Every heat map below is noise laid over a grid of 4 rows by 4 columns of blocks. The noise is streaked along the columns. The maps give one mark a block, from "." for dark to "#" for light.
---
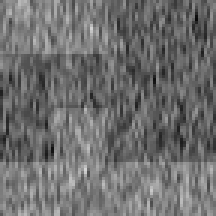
##..
....
.#..
####
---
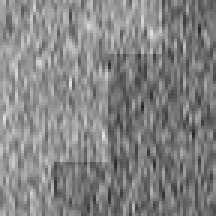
###.
##..
##..
#...
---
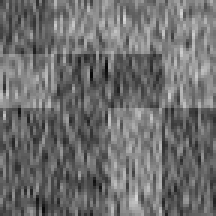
.###
#..#
..#.
..#.
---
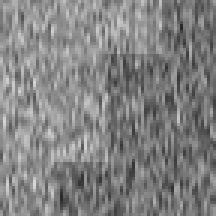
###.
##..
##..
#...
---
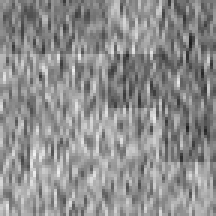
..#.
##..
###.
####
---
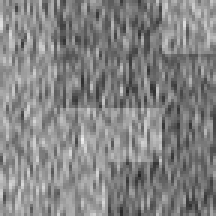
#..#
#...
###.
##..
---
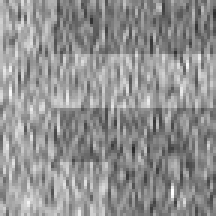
#...
####
#...
##..
